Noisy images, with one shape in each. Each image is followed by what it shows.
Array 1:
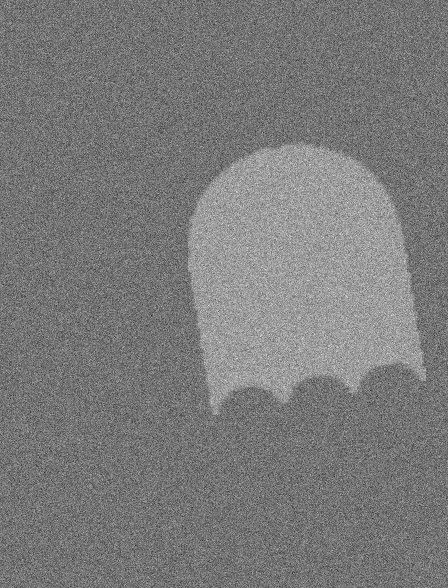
ghost
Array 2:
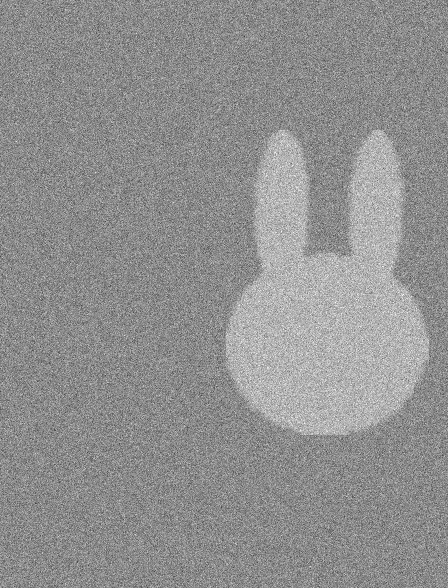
rabbit's head
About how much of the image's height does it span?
half
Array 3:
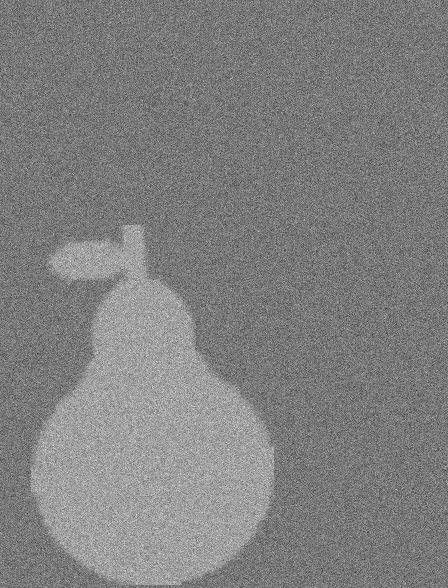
pear
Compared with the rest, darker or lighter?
lighter
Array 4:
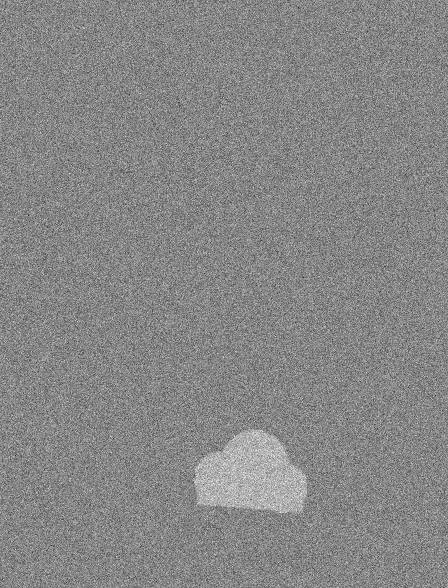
cloud
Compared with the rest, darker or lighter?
lighter
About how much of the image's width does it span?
a quarter
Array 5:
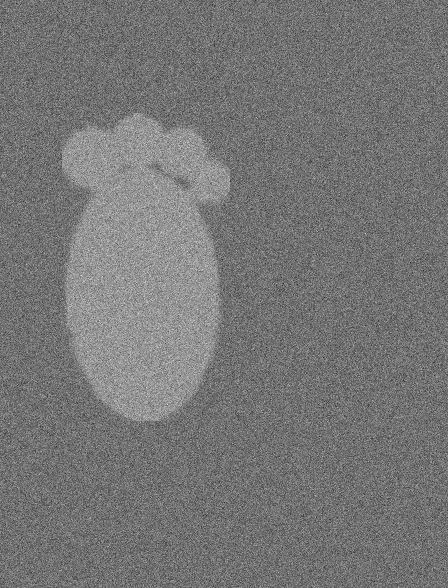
footprint
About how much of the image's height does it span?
half
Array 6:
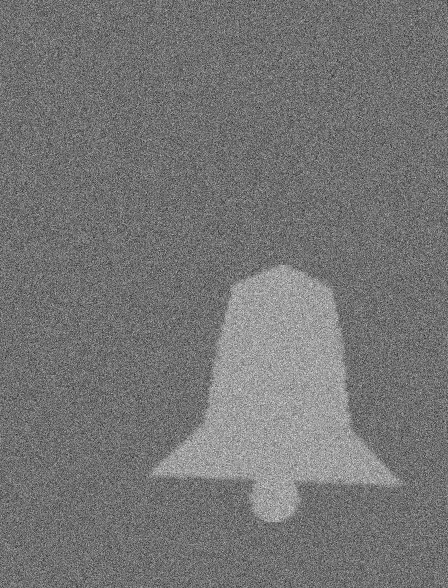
bell
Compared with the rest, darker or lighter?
lighter
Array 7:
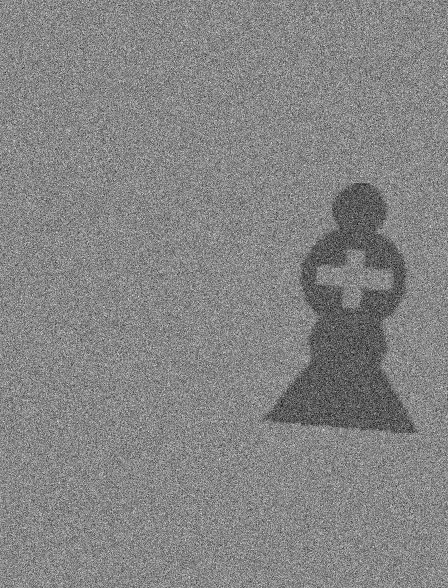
chess bishop
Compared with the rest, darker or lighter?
darker
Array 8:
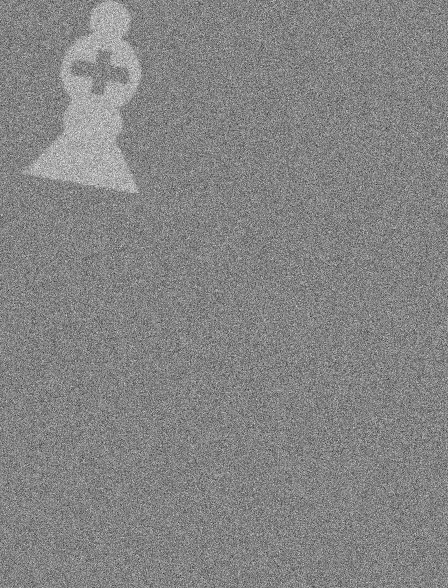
chess bishop
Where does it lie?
top left
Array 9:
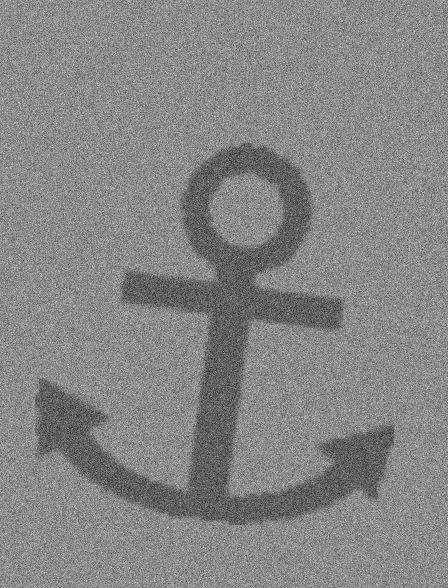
anchor
